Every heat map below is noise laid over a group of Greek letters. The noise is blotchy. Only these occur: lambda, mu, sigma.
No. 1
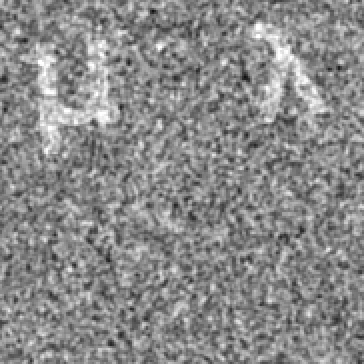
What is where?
top left: light mu; top right: light lambda
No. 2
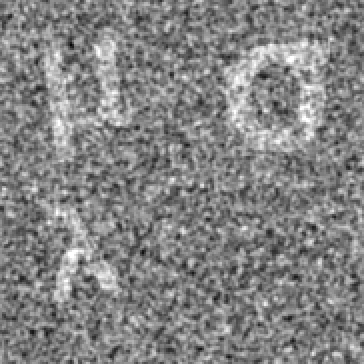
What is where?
top left: light mu; top right: light sigma; bottom left: light lambda
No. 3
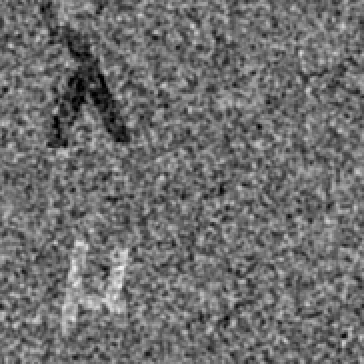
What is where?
top left: dark lambda; bottom left: light mu
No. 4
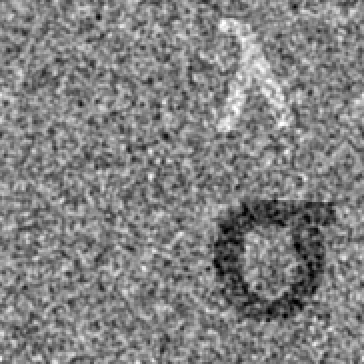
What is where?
top right: light lambda; bottom right: dark sigma
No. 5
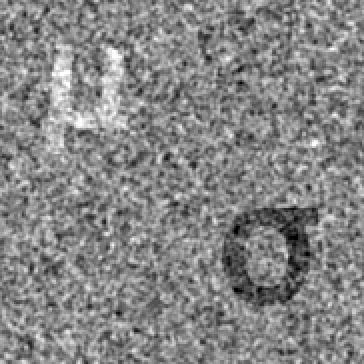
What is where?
top left: light mu; bottom right: dark sigma
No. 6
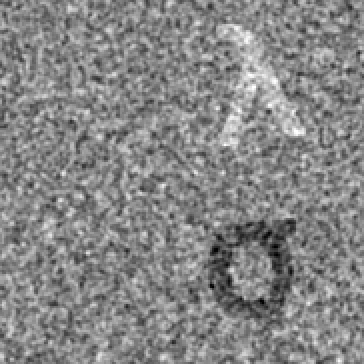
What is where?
top right: light lambda; bottom right: dark sigma
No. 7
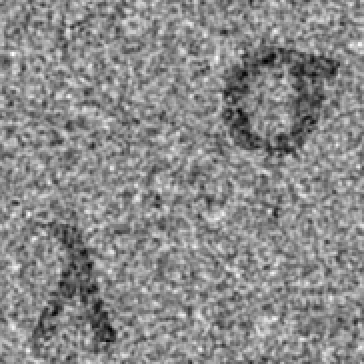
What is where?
top right: dark sigma; bottom left: dark lambda
